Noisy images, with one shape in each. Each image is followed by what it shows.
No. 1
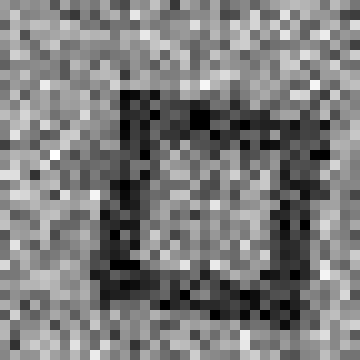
square frame
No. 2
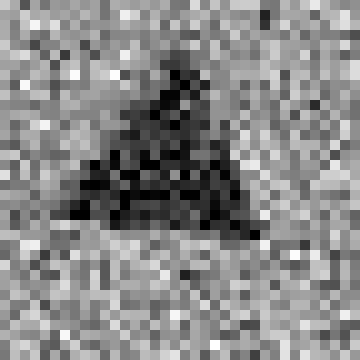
triangle
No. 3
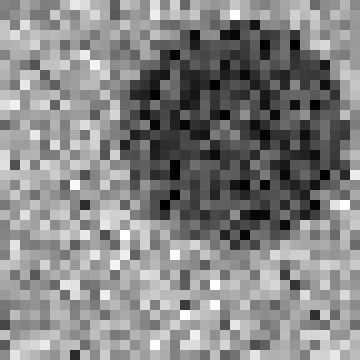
disc
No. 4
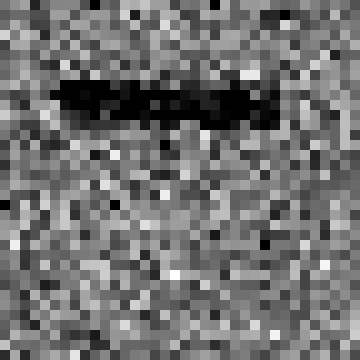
bar
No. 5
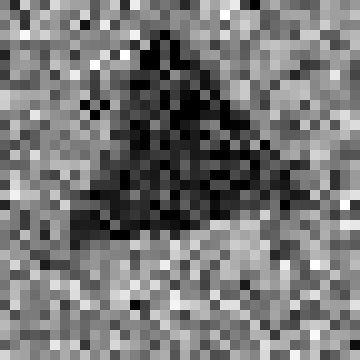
triangle
